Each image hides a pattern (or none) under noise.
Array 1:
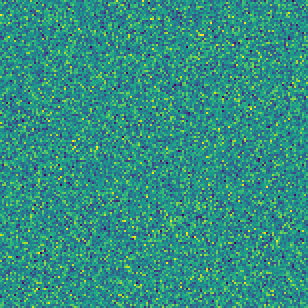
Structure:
only noise
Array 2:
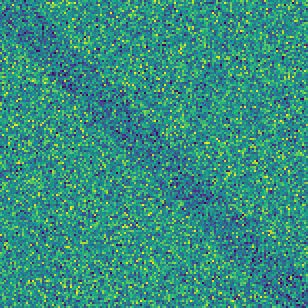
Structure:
a diagonal band
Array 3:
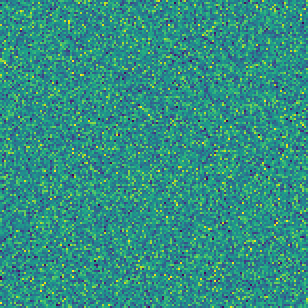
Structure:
only noise
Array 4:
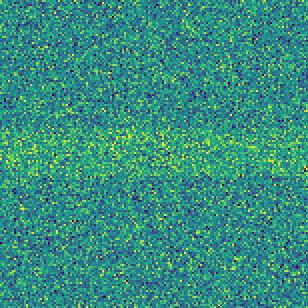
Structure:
one band of rows
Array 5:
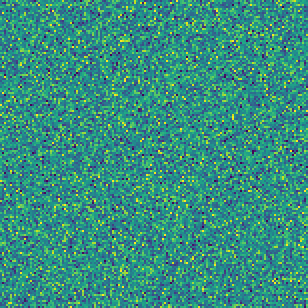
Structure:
only noise
